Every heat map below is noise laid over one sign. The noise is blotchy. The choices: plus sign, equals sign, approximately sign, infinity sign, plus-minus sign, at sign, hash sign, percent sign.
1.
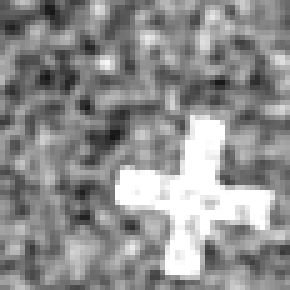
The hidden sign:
plus sign
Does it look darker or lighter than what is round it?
lighter
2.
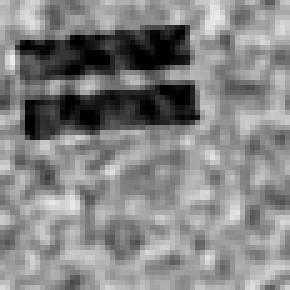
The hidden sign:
equals sign
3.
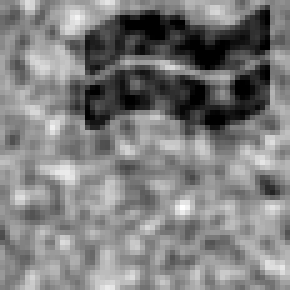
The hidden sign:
approximately sign
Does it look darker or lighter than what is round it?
darker
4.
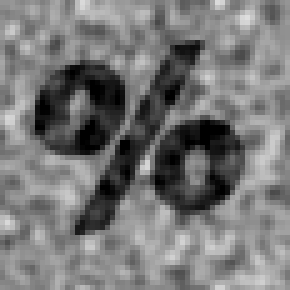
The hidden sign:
percent sign
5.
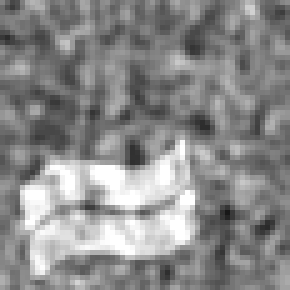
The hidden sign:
approximately sign
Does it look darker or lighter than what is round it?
lighter
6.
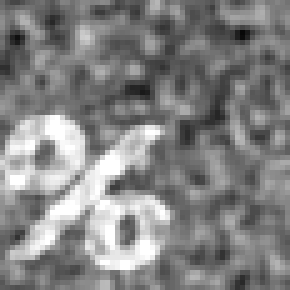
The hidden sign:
percent sign
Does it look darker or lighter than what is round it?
lighter
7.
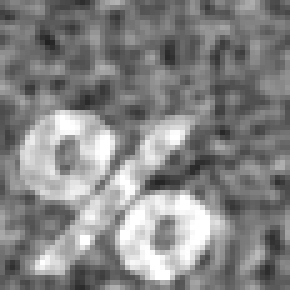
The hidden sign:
percent sign
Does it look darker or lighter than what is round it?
lighter
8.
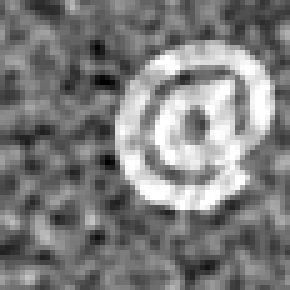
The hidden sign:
at sign
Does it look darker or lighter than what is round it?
lighter
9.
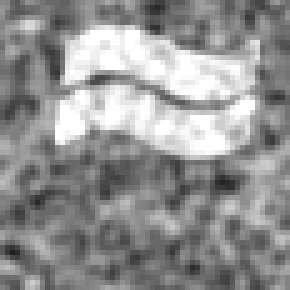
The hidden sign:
approximately sign
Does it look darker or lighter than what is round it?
lighter
